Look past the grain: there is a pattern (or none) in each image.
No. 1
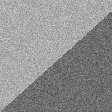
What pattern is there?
a sharp edge
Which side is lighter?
top left
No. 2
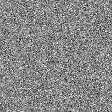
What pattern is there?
only noise
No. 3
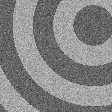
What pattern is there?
rings round one point
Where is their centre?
top right
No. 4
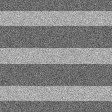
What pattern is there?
horizontal stripes
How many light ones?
3
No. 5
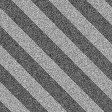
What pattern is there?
diagonal stripes
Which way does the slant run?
top left to bottom right
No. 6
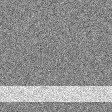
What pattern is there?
one horizontal stripe
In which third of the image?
bottom
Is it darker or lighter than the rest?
lighter
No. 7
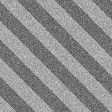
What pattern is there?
diagonal stripes
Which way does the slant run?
top left to bottom right
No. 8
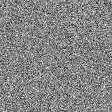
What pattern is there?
only noise
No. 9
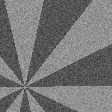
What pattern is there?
spokes from one point
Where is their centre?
bottom left
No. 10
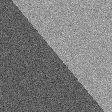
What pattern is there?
a sharp edge
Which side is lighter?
top right
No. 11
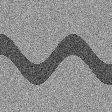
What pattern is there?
a wavy band
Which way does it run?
left to right
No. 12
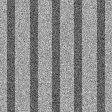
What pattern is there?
vertical stripes
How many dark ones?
5
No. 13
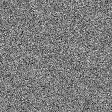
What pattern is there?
only noise
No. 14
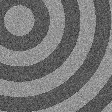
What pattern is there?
rings round one point
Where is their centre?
top left
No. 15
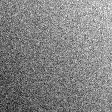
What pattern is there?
a smooth slope
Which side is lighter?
top right
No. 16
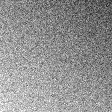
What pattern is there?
a smooth slope
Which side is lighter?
bottom left
